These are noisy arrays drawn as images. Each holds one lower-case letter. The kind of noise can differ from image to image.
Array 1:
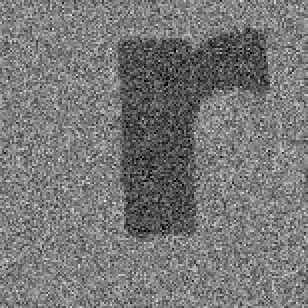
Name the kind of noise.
low rank plus noise
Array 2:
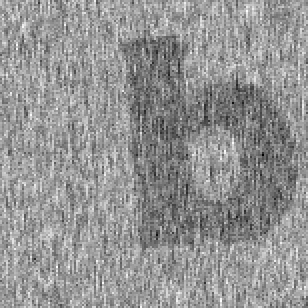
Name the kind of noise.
streaked along the columns
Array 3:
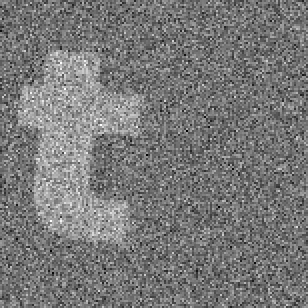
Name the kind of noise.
independent entries
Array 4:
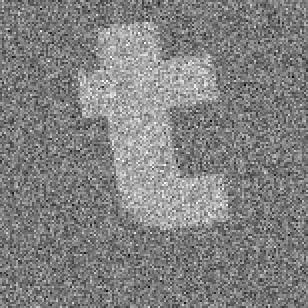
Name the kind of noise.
independent entries
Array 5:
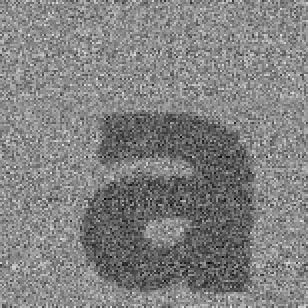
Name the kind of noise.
rows of uneven size
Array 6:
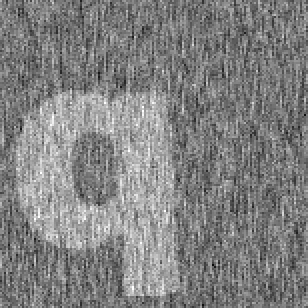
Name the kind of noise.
streaked along the columns
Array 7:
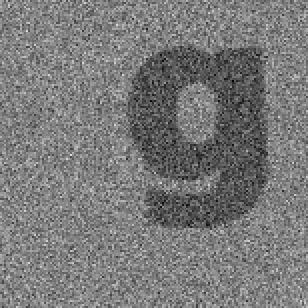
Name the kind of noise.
low rank plus noise
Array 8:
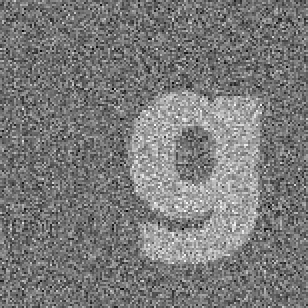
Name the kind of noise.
low rank plus noise
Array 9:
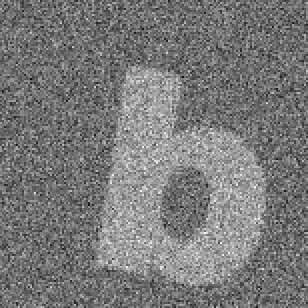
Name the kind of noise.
independent entries
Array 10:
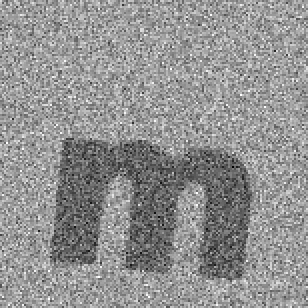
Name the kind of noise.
independent entries
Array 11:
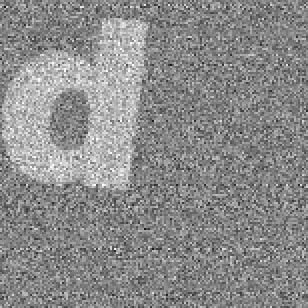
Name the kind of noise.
rows of uneven size
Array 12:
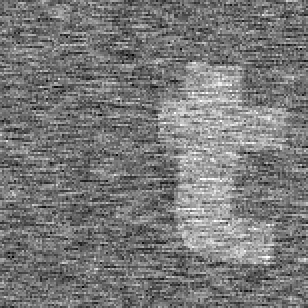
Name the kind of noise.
streaked along the rows
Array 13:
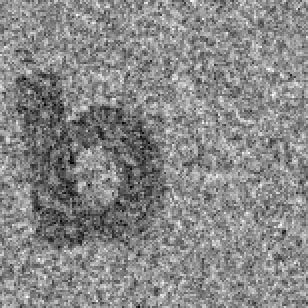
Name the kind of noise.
blotchy
